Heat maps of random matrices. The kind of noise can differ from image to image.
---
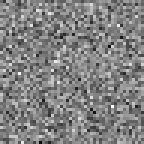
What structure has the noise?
independent entries
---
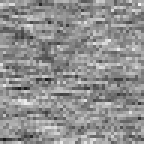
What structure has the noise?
streaked along the rows
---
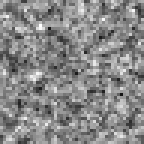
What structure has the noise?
blotchy
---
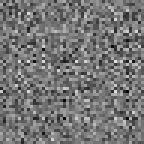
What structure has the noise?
low rank plus noise
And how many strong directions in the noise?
one
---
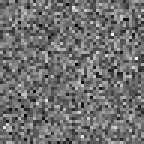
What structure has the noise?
independent entries
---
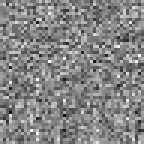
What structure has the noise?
low rank plus noise
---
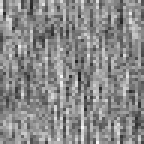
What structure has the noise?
streaked along the columns
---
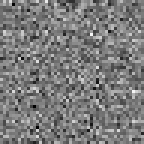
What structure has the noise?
low rank plus noise
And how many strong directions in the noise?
five to eight
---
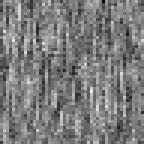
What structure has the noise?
streaked along the columns
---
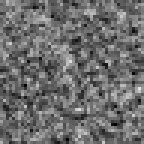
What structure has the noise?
blotchy
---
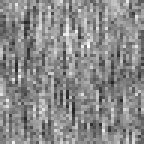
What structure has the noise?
streaked along the columns
